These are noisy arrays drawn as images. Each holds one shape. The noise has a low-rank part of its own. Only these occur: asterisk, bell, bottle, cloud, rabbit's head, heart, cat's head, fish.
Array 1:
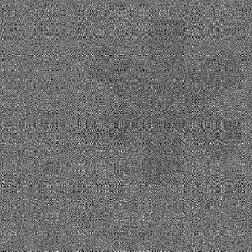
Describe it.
dark asterisk
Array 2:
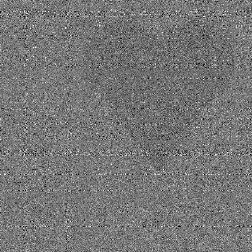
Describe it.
dark heart
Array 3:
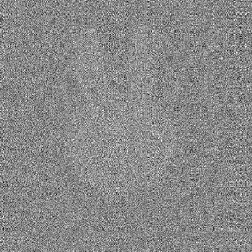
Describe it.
light rabbit's head
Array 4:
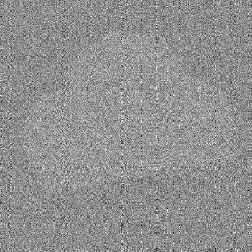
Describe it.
light cloud
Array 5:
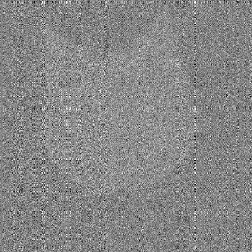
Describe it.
light cat's head
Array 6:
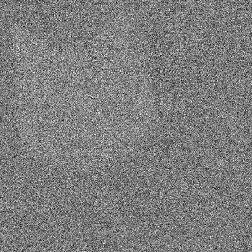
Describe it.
light cat's head
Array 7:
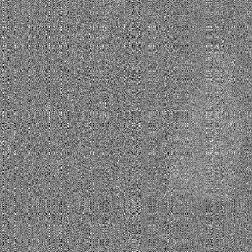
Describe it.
light bottle
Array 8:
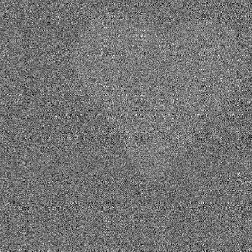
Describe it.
light heart
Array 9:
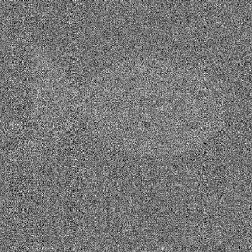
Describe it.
light fish
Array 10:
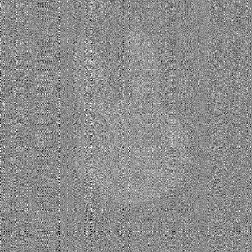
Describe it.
light rabbit's head
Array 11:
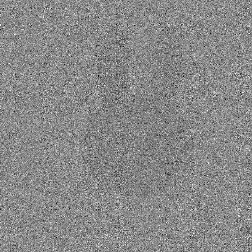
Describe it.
dark rabbit's head
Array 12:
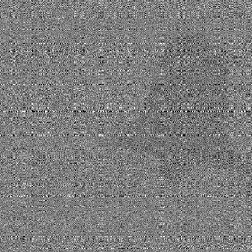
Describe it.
dark bell
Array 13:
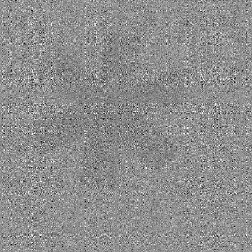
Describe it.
dark asterisk
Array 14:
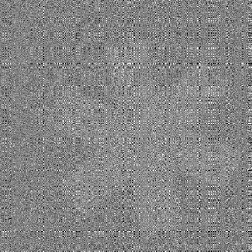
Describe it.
light asterisk
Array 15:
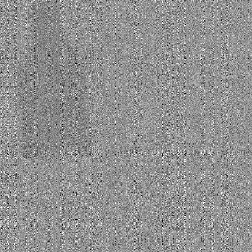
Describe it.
dark bottle
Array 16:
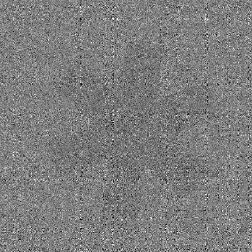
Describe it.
dark asterisk
